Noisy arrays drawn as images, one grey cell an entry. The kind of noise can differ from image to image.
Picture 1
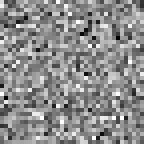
independent entries
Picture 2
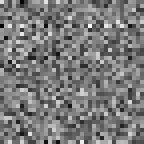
low rank plus noise
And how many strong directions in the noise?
one
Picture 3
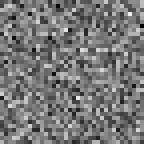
independent entries
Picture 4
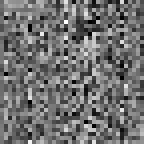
columns of uneven size
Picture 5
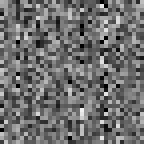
columns of uneven size
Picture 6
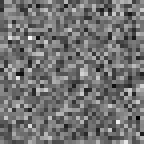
independent entries
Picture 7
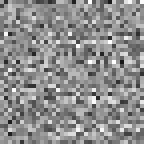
low rank plus noise
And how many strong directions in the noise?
three or four
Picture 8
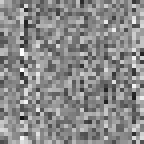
columns of uneven size
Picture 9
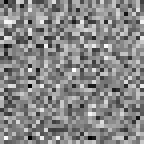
low rank plus noise
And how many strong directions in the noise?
one
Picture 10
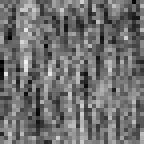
streaked along the columns
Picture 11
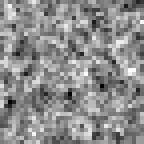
blotchy
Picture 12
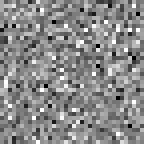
heavy tails
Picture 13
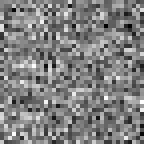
low rank plus noise
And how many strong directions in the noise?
two
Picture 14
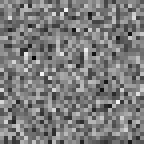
independent entries
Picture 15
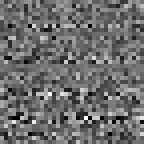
rows of uneven size
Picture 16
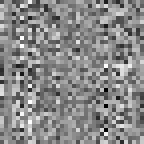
columns of uneven size
